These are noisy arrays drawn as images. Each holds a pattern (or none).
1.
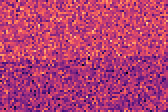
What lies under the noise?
a sharp edge
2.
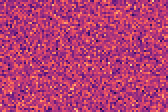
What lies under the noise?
only noise
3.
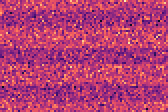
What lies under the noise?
horizontal stripes
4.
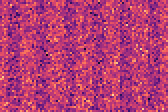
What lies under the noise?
vertical stripes
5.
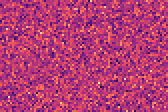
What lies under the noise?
only noise
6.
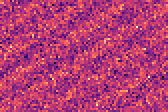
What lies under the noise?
diagonal stripes
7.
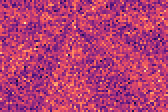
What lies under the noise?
spokes from one point
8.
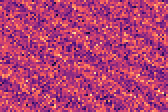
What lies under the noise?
diagonal stripes
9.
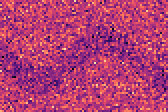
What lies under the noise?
a wavy band
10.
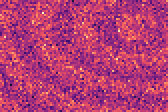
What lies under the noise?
rings round one point
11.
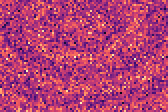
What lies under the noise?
rings round one point
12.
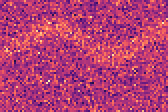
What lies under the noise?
a wavy band
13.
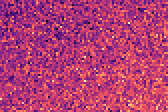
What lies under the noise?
a smooth slope
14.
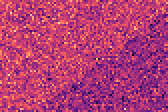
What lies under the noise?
a sharp edge
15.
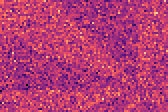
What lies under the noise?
spokes from one point
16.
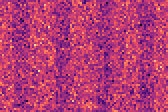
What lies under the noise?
vertical stripes
